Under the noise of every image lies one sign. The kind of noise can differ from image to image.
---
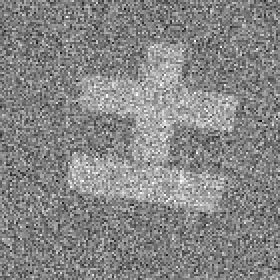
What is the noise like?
independent entries
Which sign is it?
plus-minus sign
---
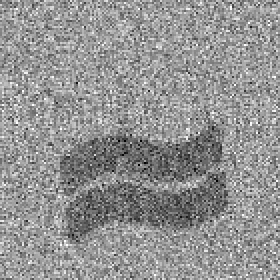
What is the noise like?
low rank plus noise
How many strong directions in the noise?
two
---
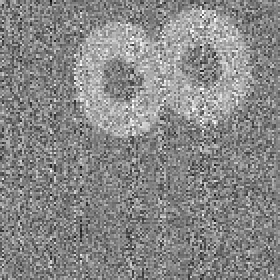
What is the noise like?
columns of uneven size
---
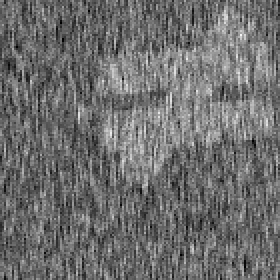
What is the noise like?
streaked along the columns
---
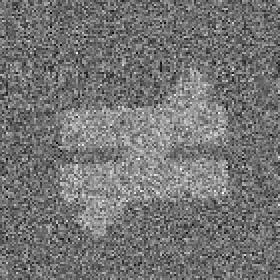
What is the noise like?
low rank plus noise
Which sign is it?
not-equal sign
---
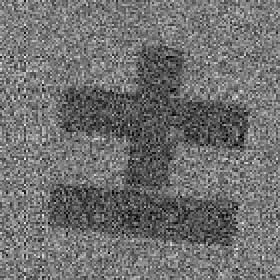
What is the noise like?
low rank plus noise
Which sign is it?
plus-minus sign
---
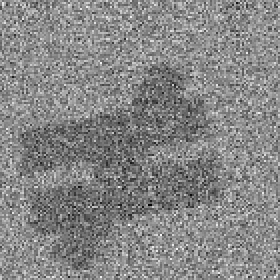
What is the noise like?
low rank plus noise
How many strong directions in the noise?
three or four
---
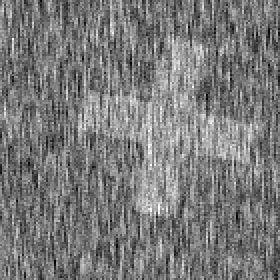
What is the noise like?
streaked along the columns
